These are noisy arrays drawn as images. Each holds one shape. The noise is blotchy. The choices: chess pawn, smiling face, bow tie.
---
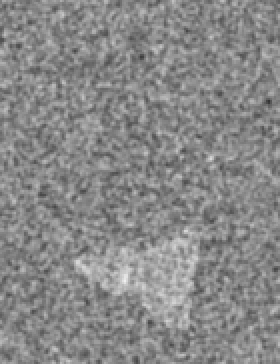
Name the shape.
chess pawn
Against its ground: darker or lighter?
lighter
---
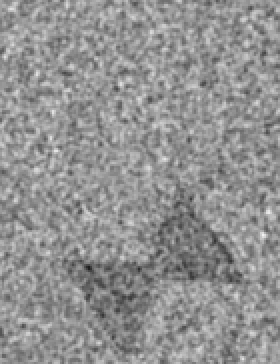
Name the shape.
bow tie
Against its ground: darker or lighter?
darker
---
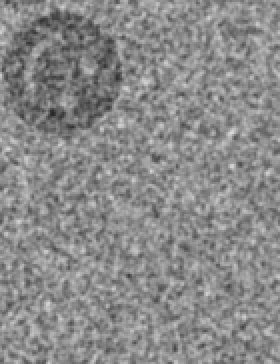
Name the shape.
smiling face
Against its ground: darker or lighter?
darker
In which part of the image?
top left
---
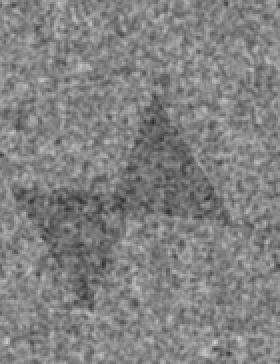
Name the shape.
bow tie
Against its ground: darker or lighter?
darker
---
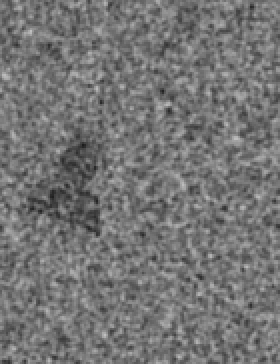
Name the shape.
chess pawn
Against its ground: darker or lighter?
darker
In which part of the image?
middle left
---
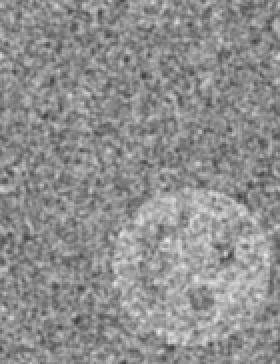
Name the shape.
smiling face
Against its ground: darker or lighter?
lighter
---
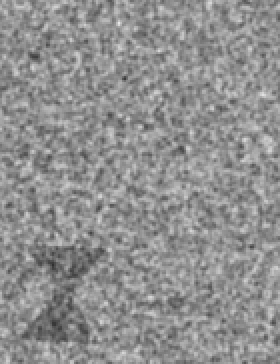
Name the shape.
bow tie
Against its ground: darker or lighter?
darker
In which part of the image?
bottom left
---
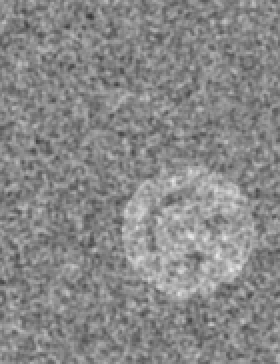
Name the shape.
smiling face
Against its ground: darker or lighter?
lighter
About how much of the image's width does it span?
half
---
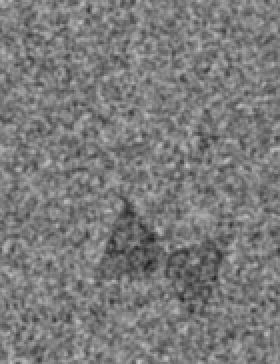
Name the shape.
bow tie
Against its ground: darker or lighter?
darker
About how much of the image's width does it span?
half
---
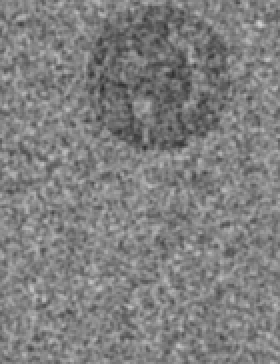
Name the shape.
smiling face
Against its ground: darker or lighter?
darker
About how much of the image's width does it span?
half
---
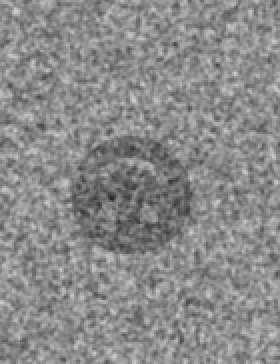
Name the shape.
smiling face
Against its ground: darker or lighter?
darker
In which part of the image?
centre
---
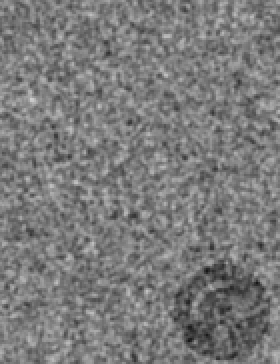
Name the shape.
smiling face
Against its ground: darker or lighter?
darker
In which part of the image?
bottom right
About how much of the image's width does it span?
a third
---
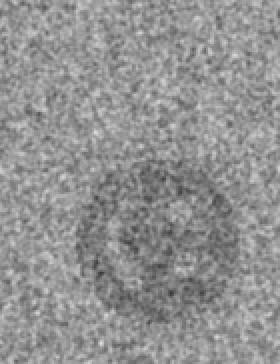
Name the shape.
smiling face
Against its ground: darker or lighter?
darker
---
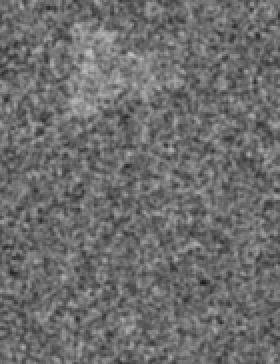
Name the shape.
chess pawn
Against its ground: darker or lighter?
lighter
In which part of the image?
top middle
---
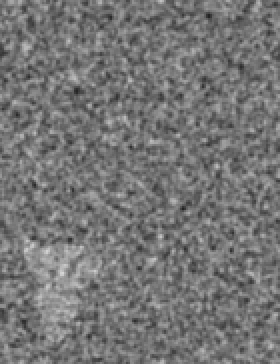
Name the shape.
chess pawn
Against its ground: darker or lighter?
lighter
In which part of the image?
bottom left
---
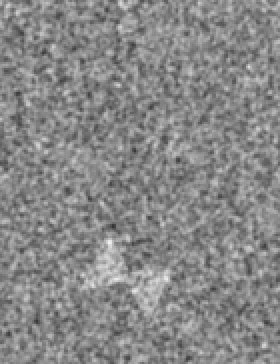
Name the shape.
bow tie
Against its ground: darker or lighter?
lighter
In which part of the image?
bottom middle
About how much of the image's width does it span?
a third
